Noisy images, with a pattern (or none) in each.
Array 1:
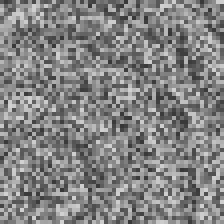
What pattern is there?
rings round one point
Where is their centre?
bottom left
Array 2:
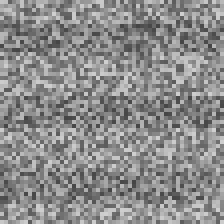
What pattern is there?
horizontal stripes
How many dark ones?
3
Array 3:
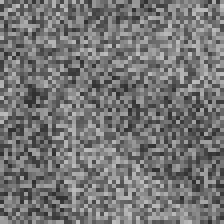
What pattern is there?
spokes from one point
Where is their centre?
top left
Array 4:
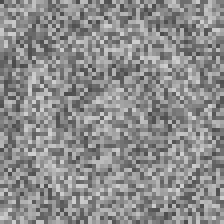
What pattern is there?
rings round one point
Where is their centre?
centre
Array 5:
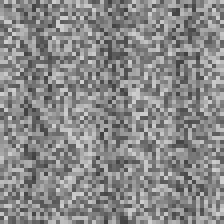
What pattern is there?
vertical stripes
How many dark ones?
3
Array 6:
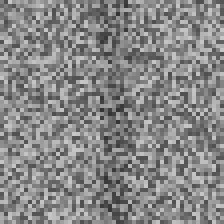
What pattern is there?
one vertical stripe
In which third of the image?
middle
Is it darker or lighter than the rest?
darker
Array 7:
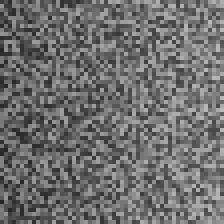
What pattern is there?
a smooth slope
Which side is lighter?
right
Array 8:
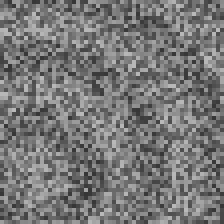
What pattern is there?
rings round one point
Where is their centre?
bottom left
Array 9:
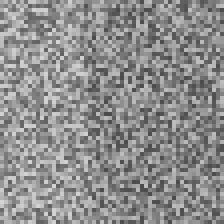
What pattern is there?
a sharp edge
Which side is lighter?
left
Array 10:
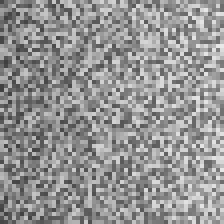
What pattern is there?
a smooth slope
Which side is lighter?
right
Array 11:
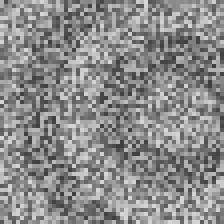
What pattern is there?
rings round one point
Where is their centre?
middle right
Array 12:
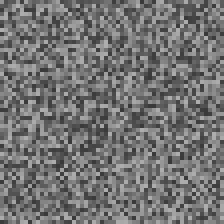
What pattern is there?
only noise
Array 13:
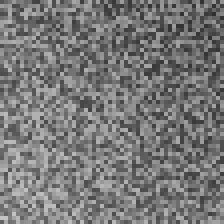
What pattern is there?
a smooth slope
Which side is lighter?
bottom left
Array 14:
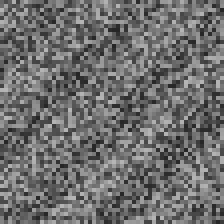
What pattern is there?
diagonal stripes
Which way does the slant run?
bottom left to top right
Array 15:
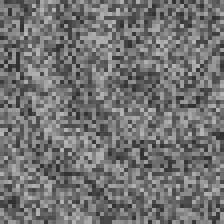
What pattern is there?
rings round one point
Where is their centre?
top right
